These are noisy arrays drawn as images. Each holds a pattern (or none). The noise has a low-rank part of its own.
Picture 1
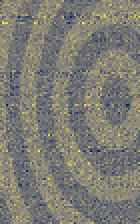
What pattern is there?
rings round one point
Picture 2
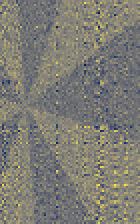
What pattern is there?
spokes from one point
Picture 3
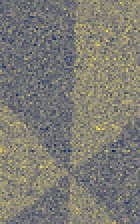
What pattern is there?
spokes from one point
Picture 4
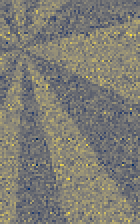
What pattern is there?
spokes from one point
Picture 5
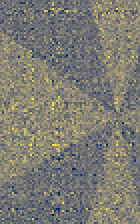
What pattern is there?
spokes from one point
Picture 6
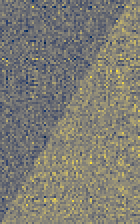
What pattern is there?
a sharp edge
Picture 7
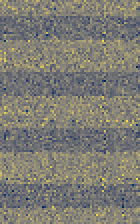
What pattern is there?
horizontal stripes
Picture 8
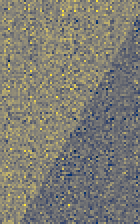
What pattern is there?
a sharp edge
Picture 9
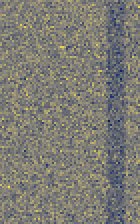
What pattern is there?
one vertical stripe
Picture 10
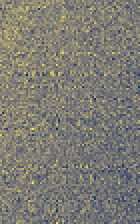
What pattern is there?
a smooth slope
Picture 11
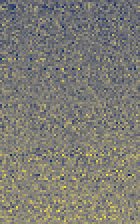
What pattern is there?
a smooth slope
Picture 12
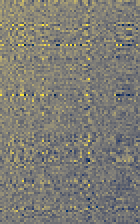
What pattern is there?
a smooth slope
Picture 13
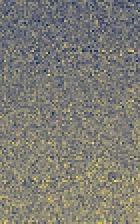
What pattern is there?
a smooth slope
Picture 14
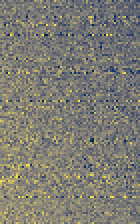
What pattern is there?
a smooth slope
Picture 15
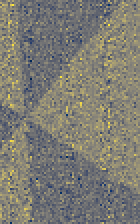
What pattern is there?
spokes from one point
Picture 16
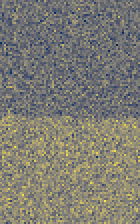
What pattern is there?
a sharp edge
